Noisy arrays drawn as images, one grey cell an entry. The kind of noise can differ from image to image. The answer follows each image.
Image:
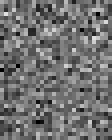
low rank plus noise
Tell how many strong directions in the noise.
five to eight
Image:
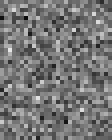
independent entries
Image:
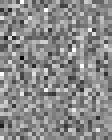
low rank plus noise
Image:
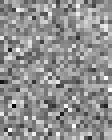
independent entries
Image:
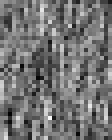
streaked along the columns
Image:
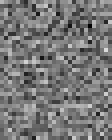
low rank plus noise
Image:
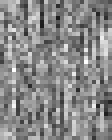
streaked along the columns
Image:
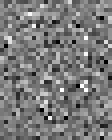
heavy tails
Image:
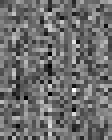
columns of uneven size
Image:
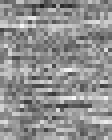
streaked along the rows
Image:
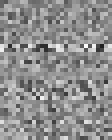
rows of uneven size
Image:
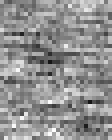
streaked along the rows
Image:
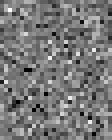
heavy tails
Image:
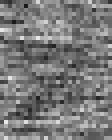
streaked along the rows
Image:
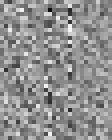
columns of uneven size
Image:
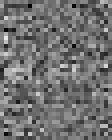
low rank plus noise
